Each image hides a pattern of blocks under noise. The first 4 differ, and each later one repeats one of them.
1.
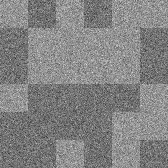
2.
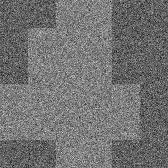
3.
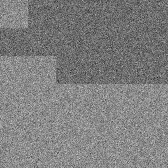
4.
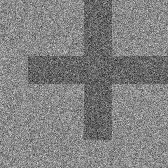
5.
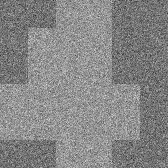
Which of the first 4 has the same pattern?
2
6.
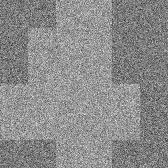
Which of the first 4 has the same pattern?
2
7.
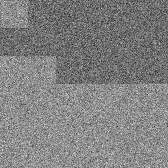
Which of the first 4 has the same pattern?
3
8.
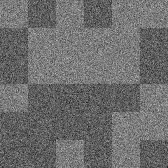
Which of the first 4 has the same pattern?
1
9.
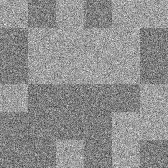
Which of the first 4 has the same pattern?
1
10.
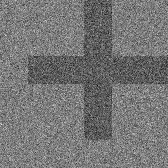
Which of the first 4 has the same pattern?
4
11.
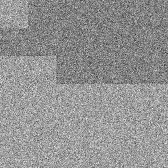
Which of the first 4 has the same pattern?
3
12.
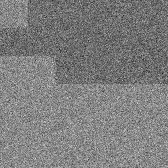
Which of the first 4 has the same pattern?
3
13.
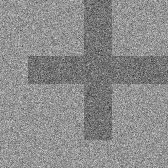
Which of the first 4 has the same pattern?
4
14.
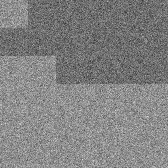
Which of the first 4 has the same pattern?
3
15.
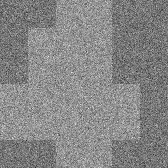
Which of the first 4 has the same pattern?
2
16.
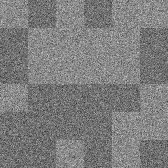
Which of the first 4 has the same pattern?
1
